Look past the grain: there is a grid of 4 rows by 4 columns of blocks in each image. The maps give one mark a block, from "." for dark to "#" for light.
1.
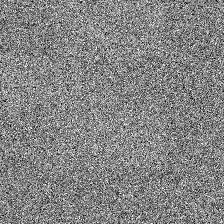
. # # .
# # . .
. # # .
. . . .
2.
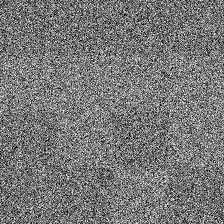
. . . .
# # # #
. # . #
. . # .
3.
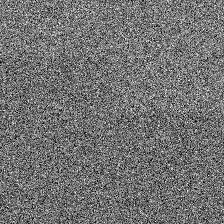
# # # #
. . # #
. . . .
. . . .
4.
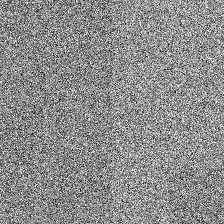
. . # #
. . # #
. . # #
. . # .
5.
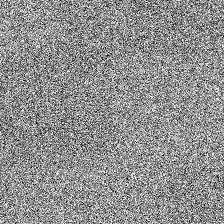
# . . .
. . # #
. . # #
# # # .
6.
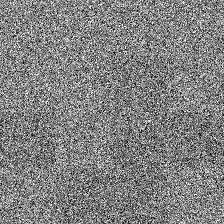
# # # #
# # . #
. # . .
# . . #
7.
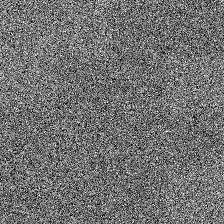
# # . .
# . . #
. . . .
. . . #
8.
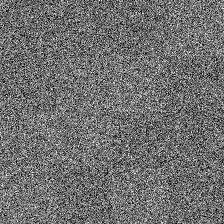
. . . #
. # # .
# # . .
# . # .
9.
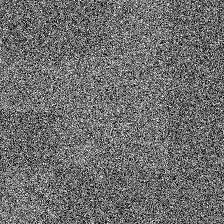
. . # .
# # # .
. # # .
# . . .
